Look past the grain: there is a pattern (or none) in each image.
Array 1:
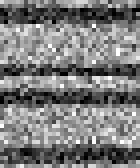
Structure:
bands of rows
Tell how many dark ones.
4
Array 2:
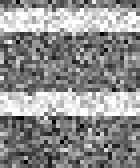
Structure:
bands of rows
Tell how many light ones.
2
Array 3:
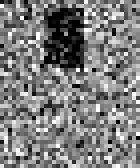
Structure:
one block
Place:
top middle
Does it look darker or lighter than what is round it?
darker
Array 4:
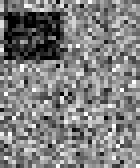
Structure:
one block
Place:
top left
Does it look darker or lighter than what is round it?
darker
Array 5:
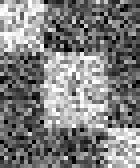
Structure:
blocks along the diagonal
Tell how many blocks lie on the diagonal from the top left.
3
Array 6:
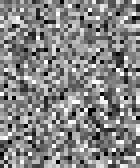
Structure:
only noise
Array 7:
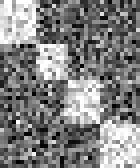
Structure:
blocks along the diagonal
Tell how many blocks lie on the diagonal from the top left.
4
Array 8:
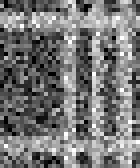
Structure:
bands of rows crossing bands of columns
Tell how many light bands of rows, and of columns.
2 and 3
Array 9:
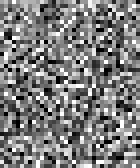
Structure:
only noise
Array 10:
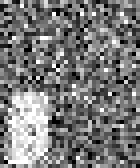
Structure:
one block
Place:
bottom left
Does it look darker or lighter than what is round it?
lighter
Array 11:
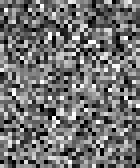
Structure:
only noise
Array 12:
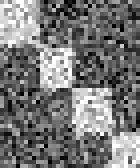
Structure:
blocks along the diagonal
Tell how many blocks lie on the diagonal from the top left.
4
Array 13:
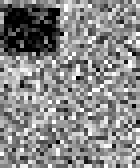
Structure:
one block
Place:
top left
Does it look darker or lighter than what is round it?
darker
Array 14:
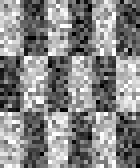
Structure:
a checkerboard
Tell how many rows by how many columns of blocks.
3 by 6
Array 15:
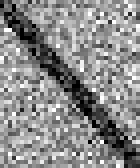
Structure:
a diagonal band
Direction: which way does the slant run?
top left to bottom right
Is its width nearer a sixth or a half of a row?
a sixth
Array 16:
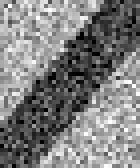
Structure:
a diagonal band
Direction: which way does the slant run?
bottom left to top right
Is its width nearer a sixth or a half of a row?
a half
